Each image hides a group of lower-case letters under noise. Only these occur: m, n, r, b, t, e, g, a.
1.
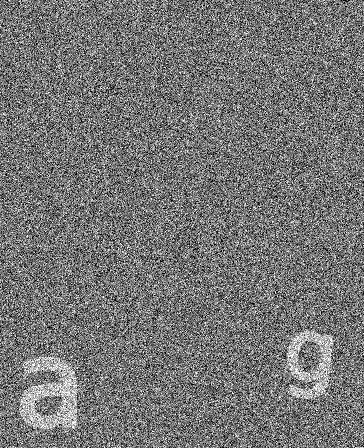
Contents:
bottom left: light a; bottom right: light g
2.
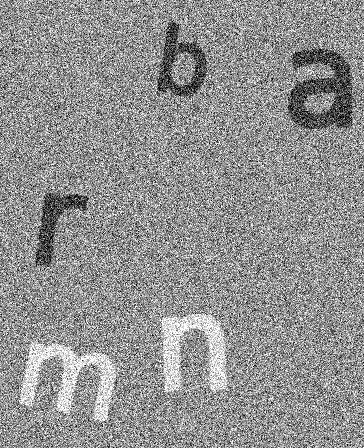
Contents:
top middle: dark b; top right: dark a; middle left: dark r; bottom left: light m; bottom middle: light n
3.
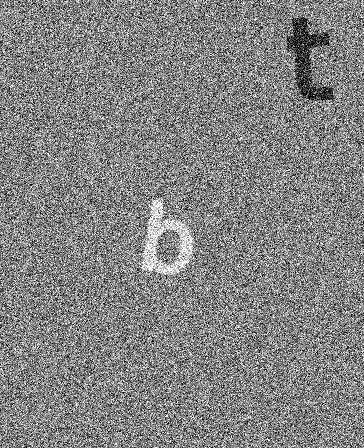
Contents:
top right: dark t; centre: light b
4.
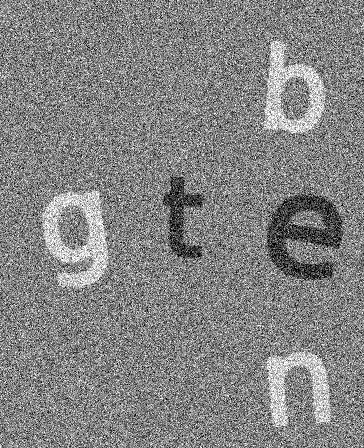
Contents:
top right: light b; middle left: light g; centre: dark t; middle right: dark e; bottom right: light n
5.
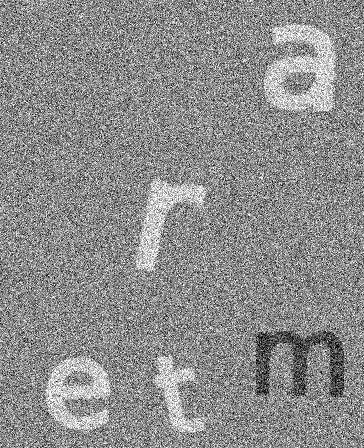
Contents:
top right: light a; centre: light r; bottom left: light e; bottom middle: light t; bottom right: dark m
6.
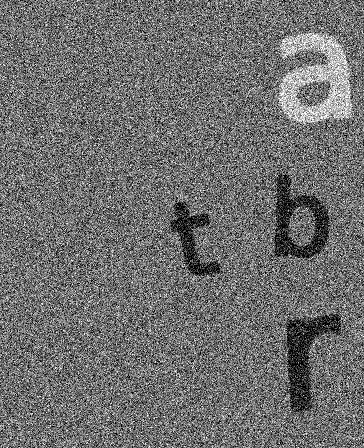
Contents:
top right: light a; centre: dark t; middle right: dark b; bottom right: dark r
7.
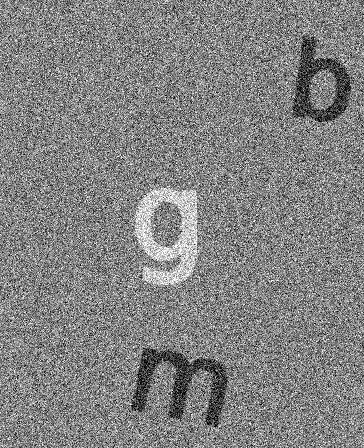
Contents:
top right: dark b; centre: light g; bottom middle: dark m
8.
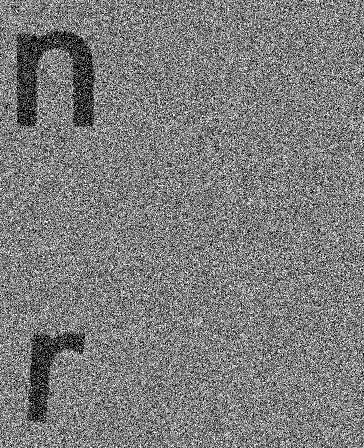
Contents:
top left: dark n; bottom left: dark r
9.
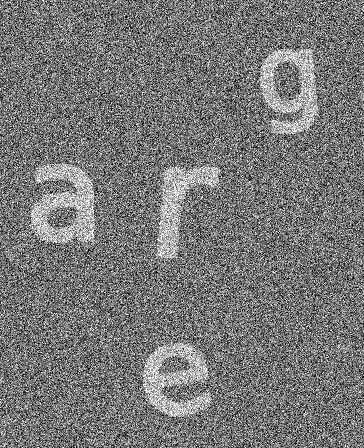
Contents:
top right: light g; middle left: light a; centre: light r; bottom middle: light e
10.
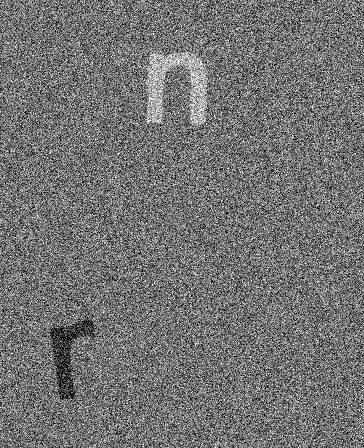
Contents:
top middle: light n; bottom left: dark r
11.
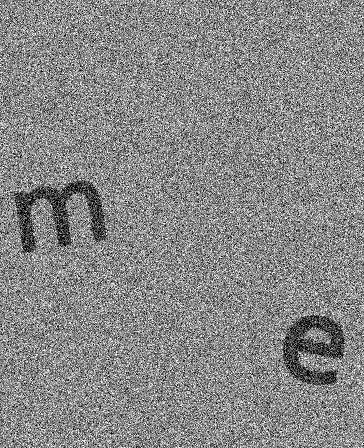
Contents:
middle left: dark m; bottom right: dark e
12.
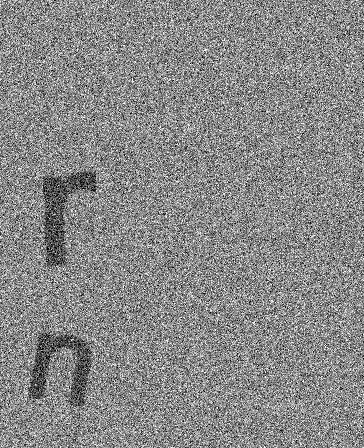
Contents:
middle left: dark r; bottom left: dark n
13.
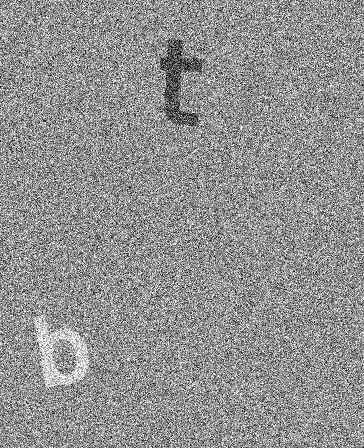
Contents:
top middle: dark t; bottom left: light b
